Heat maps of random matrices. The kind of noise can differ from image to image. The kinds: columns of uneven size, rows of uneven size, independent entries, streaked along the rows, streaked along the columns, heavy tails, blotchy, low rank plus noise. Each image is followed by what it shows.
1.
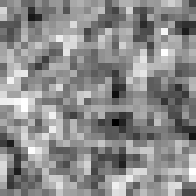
blotchy
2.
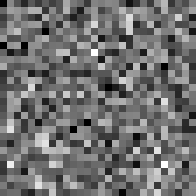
independent entries
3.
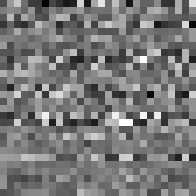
rows of uneven size
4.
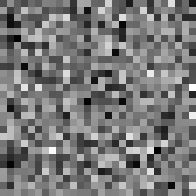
low rank plus noise
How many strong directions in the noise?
five to eight
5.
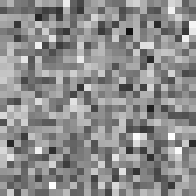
independent entries
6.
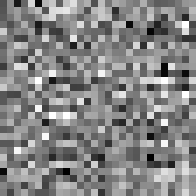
low rank plus noise
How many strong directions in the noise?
five to eight
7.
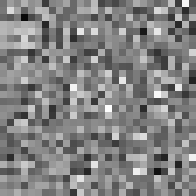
low rank plus noise
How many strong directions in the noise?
two
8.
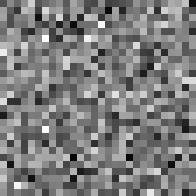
independent entries
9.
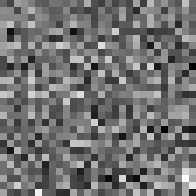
low rank plus noise
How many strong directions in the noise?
five to eight
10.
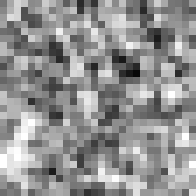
blotchy
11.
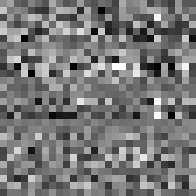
rows of uneven size
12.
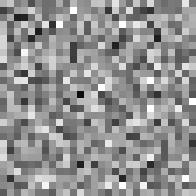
independent entries
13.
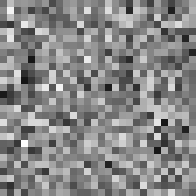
low rank plus noise
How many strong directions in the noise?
three or four
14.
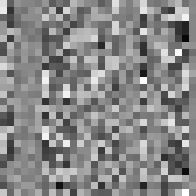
columns of uneven size
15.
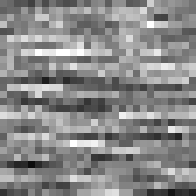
streaked along the rows
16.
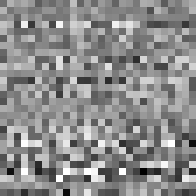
rows of uneven size
